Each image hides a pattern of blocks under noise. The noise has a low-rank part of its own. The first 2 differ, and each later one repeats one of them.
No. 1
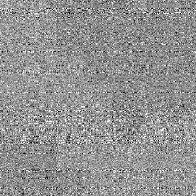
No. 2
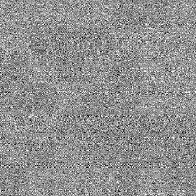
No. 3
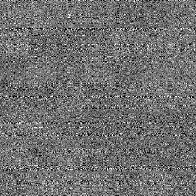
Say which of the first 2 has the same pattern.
2
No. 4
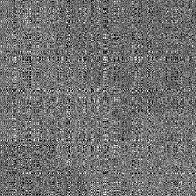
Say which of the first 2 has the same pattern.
1
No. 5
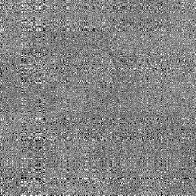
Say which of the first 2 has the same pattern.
2
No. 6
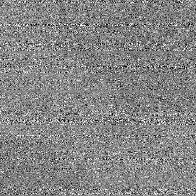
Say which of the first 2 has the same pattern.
1
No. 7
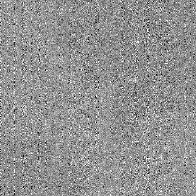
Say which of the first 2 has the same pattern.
1
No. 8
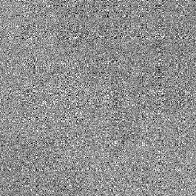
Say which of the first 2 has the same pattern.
1
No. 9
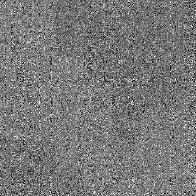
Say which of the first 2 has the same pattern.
1
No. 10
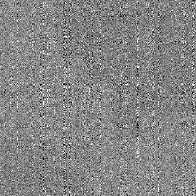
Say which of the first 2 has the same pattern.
1
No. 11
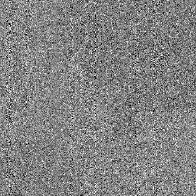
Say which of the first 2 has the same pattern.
1
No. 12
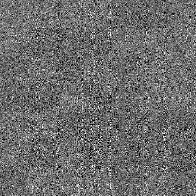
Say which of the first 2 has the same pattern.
2
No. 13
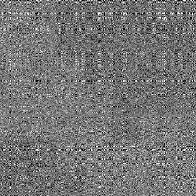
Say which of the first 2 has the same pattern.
1
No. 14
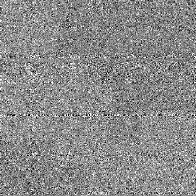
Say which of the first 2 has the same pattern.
1
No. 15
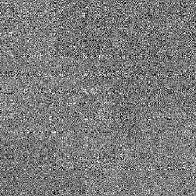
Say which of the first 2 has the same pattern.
1
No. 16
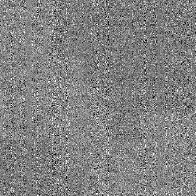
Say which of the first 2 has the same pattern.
1
